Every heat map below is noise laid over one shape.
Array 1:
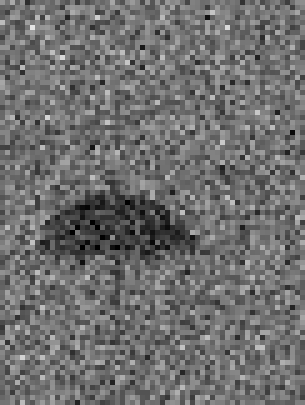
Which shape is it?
umbrella
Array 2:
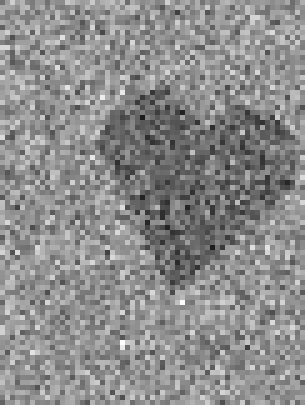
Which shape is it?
heart
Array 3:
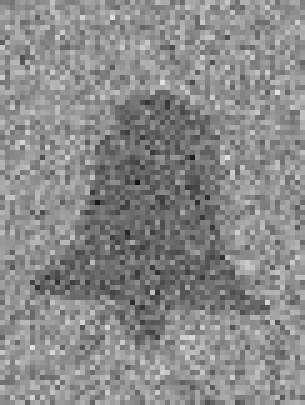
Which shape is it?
bell
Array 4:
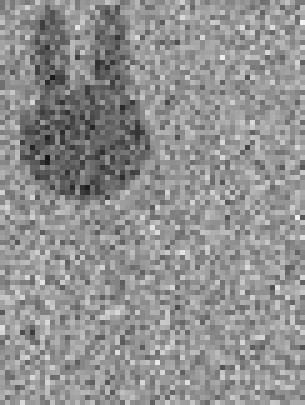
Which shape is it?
rabbit's head
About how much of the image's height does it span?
half
